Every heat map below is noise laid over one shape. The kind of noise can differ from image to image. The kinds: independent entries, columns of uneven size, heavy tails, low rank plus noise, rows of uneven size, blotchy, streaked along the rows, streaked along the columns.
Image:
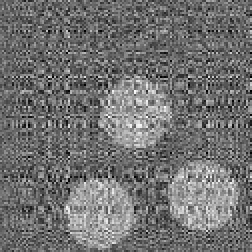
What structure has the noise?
low rank plus noise
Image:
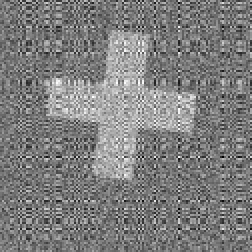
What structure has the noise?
low rank plus noise
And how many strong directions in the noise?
one
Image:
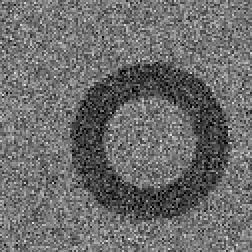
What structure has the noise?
independent entries
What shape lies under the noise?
ring
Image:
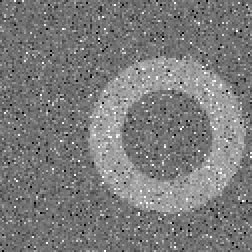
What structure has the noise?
heavy tails
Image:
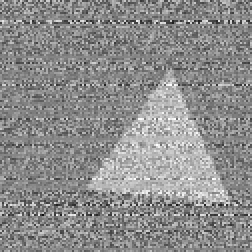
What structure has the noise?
rows of uneven size
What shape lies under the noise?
triangle
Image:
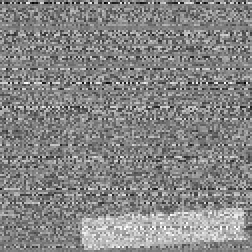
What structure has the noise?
rows of uneven size
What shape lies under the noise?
bar
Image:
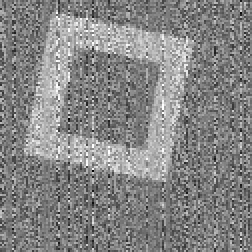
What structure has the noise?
columns of uneven size
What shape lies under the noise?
square frame
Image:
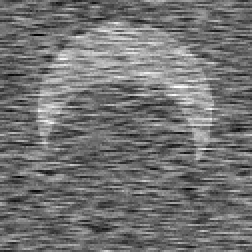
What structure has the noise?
streaked along the rows
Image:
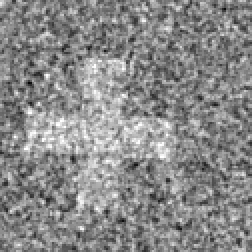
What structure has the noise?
blotchy
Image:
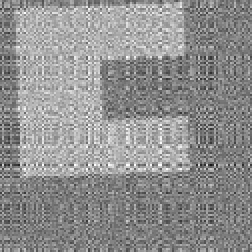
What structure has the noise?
low rank plus noise
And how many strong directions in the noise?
one
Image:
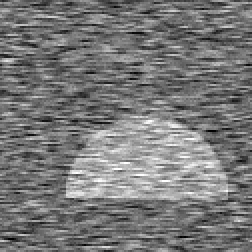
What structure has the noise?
streaked along the rows
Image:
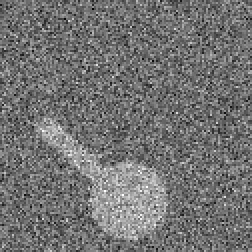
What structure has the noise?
independent entries
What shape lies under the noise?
lollipop
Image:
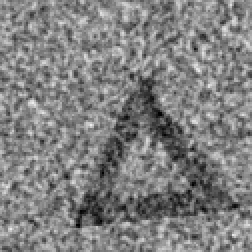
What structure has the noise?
blotchy
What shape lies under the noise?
triangle frame
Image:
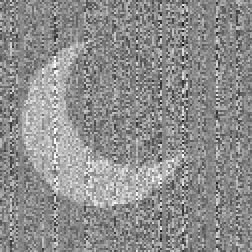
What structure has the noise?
columns of uneven size
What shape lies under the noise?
crescent
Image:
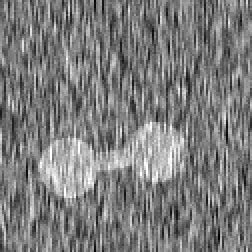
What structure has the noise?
streaked along the columns
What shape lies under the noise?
dumbbell
